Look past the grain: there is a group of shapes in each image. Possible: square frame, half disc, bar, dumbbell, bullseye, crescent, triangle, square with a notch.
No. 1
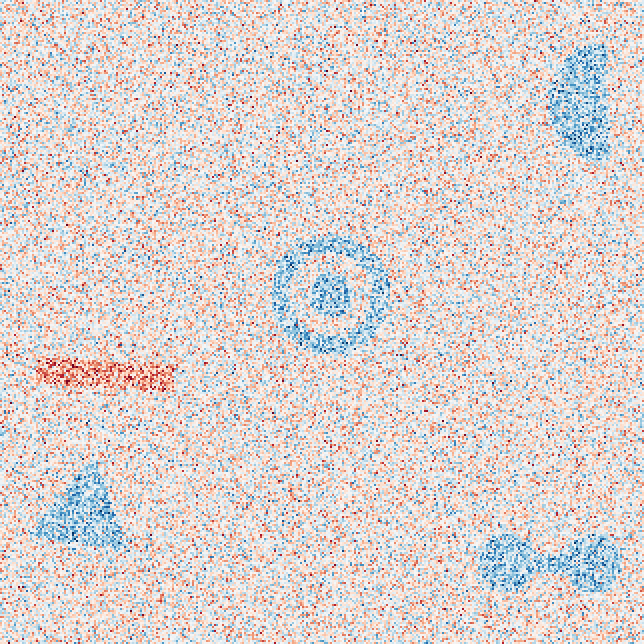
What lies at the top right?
half disc
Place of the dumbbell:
bottom right
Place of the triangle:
bottom left
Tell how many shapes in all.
5
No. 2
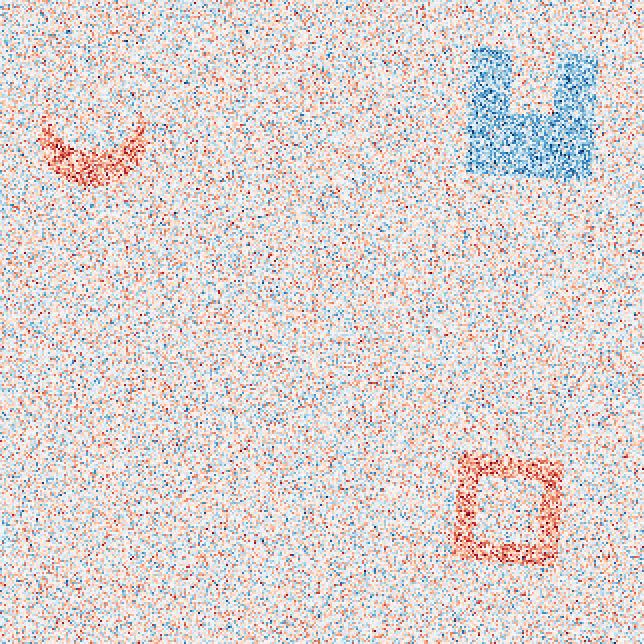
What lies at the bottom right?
square frame
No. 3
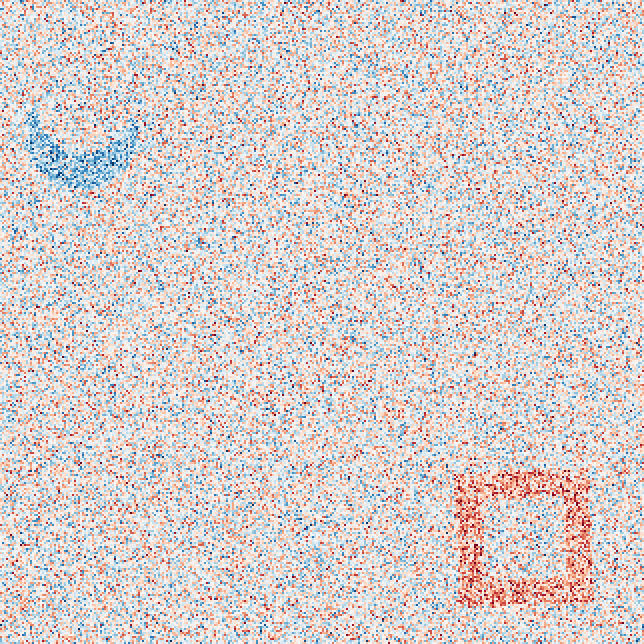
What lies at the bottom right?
square frame
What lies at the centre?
nothing
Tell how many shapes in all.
2
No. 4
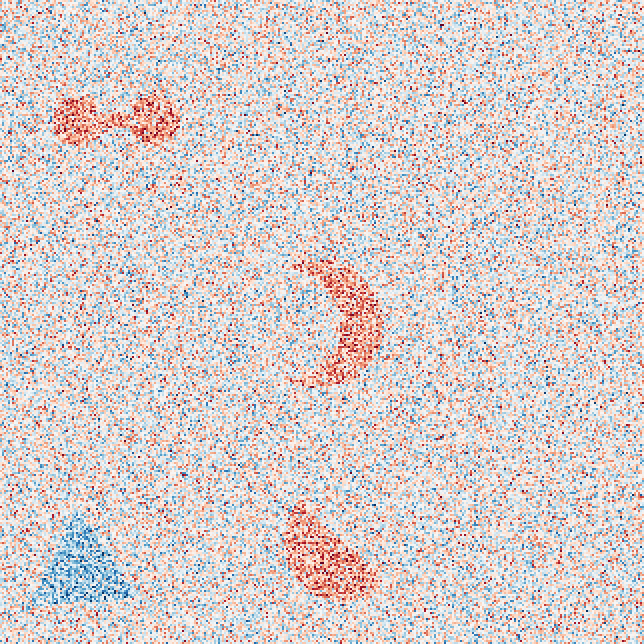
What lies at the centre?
crescent
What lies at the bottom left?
triangle
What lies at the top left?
dumbbell
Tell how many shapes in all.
4
